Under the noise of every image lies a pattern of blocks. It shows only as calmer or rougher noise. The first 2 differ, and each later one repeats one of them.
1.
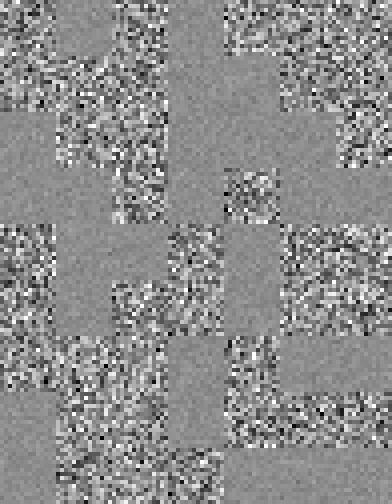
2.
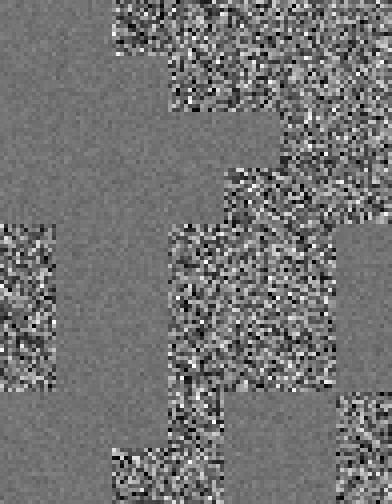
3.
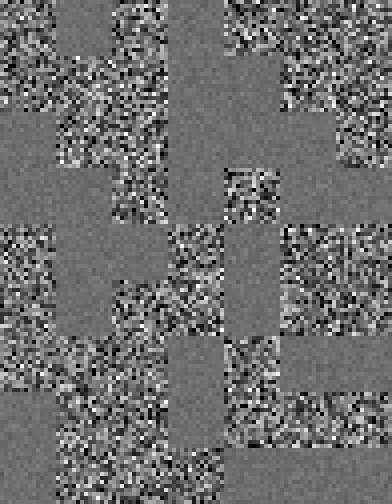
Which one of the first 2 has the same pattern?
1
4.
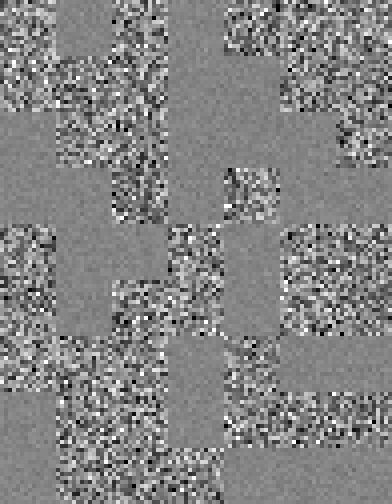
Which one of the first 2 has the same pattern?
1
